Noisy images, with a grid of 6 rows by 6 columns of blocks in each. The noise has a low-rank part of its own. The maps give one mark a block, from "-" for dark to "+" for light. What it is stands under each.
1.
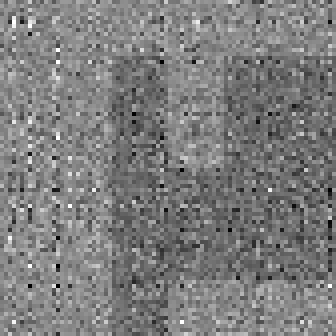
+ + + + + +
+ + - + - -
+ + - + - -
+ + - - - -
+ + - - - -
+ + - + + +
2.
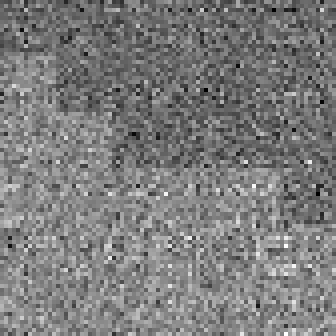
- - - - - -
+ - - - - -
+ + - - - -
+ + + + + -
+ + + + + +
+ + + + + +
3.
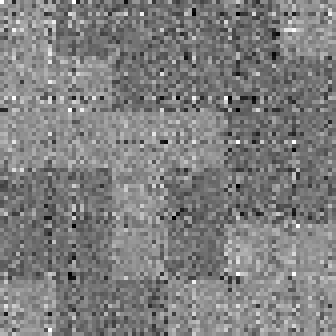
+ - - - - +
+ + - - - -
+ + + + - -
- - + - - -
- - + - + +
+ - - + + +
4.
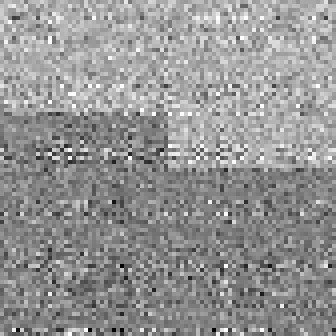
+ + + + + +
+ + + + + +
- - - + + +
- - - - - -
- - - - - -
- - - - - -
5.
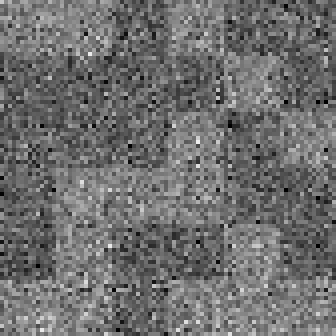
+ + - + - -
- - - - + -
- - - + - +
- + + + - -
- + - - + -
+ + - + + +
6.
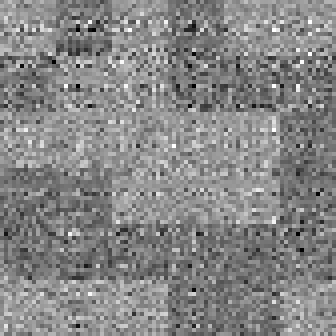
+ - + - + +
- + + - - -
+ + + + + -
- - + + + -
- - - - - -
+ + + - - +
